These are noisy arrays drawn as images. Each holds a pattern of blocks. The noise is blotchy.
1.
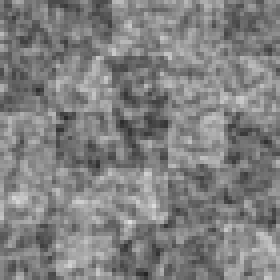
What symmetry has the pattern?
mirrored about the diagonal from the top left
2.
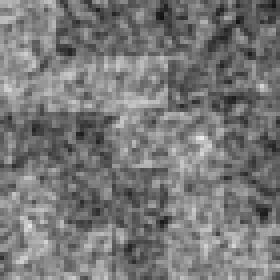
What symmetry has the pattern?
mirrored about the diagonal from the bottom left
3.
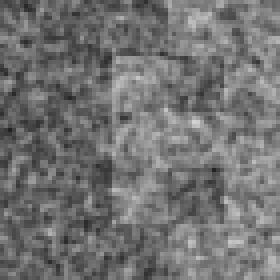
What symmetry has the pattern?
top and bottom mirror each other
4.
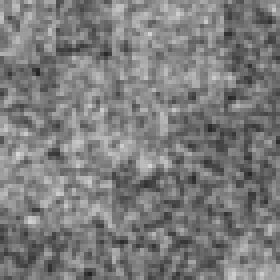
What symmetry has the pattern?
mirrored about the diagonal from the top left
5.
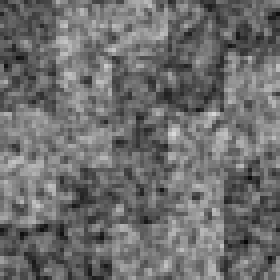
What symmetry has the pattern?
the same after a half turn
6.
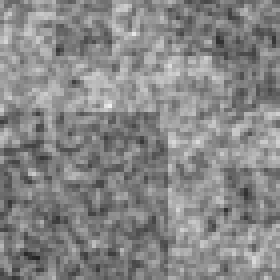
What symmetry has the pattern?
mirrored about the diagonal from the bottom left
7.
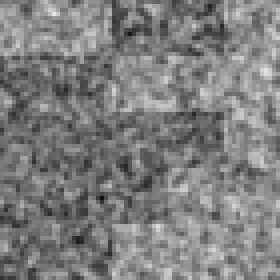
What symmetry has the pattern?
no symmetry
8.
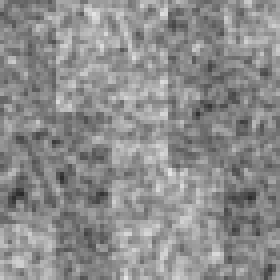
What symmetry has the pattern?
the same after a half turn
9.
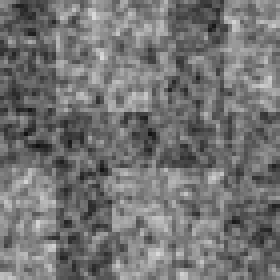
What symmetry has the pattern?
the same after a half turn
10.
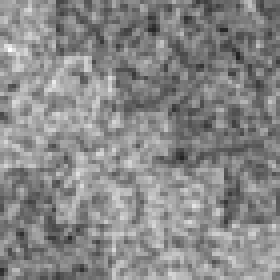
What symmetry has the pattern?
mirrored about the diagonal from the bottom left
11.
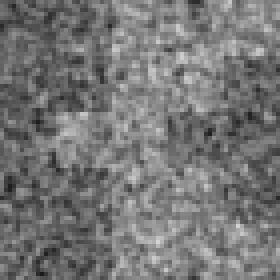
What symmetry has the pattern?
top and bottom mirror each other
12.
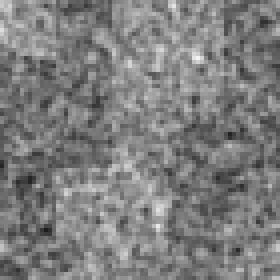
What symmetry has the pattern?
the same after a half turn
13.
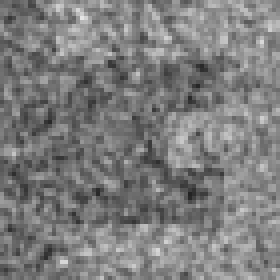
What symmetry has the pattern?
top and bottom mirror each other
